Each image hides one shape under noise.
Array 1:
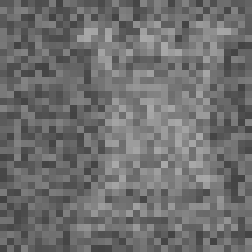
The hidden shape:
chess rook
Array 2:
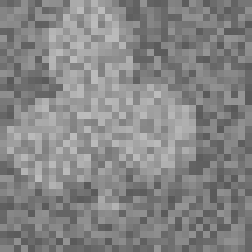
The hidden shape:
club
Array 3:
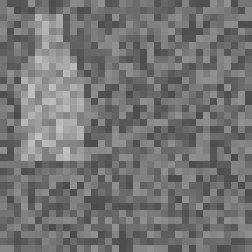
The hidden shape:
bottle
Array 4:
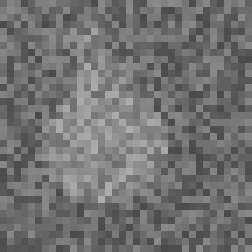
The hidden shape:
pear
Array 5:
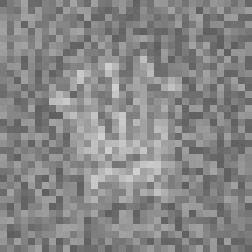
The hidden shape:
chess queen
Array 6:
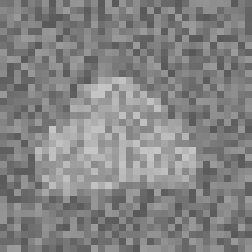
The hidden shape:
cloud
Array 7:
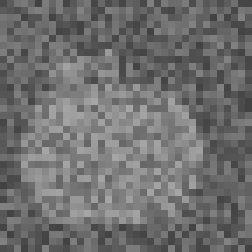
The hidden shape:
apple
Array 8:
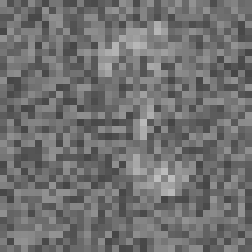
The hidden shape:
musical note
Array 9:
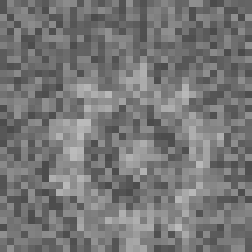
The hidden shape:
gear
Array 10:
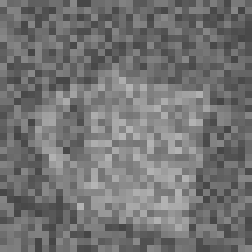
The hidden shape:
cup
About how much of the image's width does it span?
two thirds
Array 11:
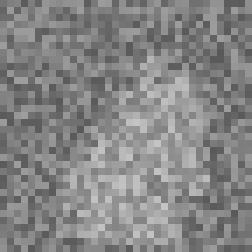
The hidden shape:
chess knight
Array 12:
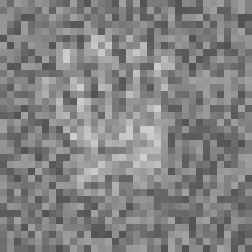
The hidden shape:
chess queen
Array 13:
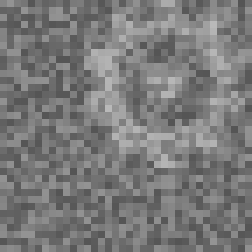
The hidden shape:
gear
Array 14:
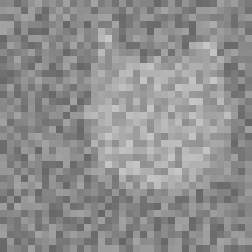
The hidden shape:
cat's head
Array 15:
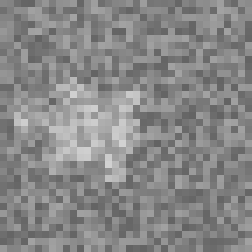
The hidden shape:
turtle
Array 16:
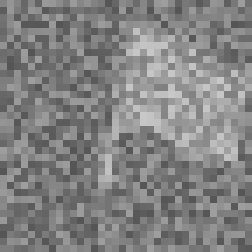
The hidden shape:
flag
